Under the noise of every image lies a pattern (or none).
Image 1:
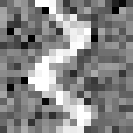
a wavy band
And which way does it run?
top to bottom
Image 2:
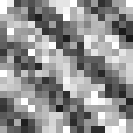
diagonal stripes
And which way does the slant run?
top left to bottom right
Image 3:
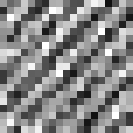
diagonal stripes
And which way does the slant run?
bottom left to top right
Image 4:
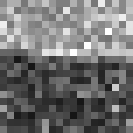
a sharp edge
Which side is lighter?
top
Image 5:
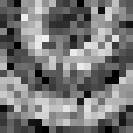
rings round one point
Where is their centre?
top middle
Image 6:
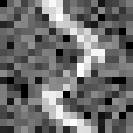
a wavy band
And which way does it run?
top to bottom
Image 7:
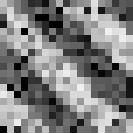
diagonal stripes
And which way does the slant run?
top left to bottom right
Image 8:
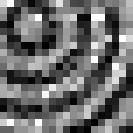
rings round one point
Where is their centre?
top left
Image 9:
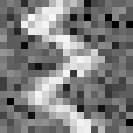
a wavy band
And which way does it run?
top to bottom
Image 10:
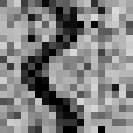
a wavy band
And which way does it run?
top to bottom
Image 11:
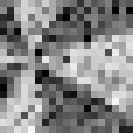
spokes from one point
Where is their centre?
middle left
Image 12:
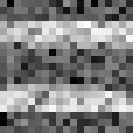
horizontal stripes
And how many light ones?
2
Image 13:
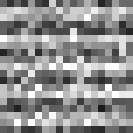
horizontal stripes
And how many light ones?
5
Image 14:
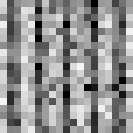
vertical stripes
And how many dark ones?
5
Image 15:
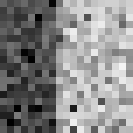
a sharp edge
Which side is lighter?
right
